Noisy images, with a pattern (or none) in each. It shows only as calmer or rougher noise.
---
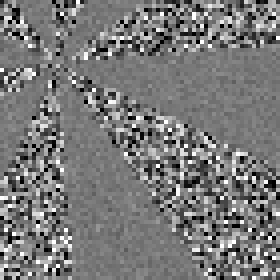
spokes from one point
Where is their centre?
top left
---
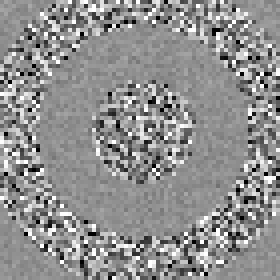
rings round one point
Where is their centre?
centre
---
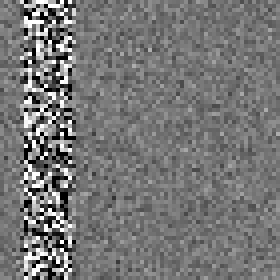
one vertical stripe
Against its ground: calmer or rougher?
rougher
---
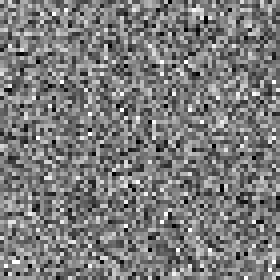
only noise
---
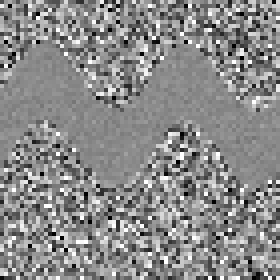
a wavy band
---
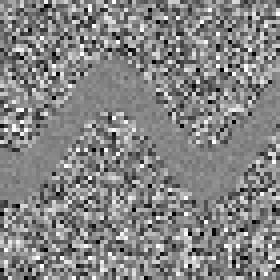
a wavy band
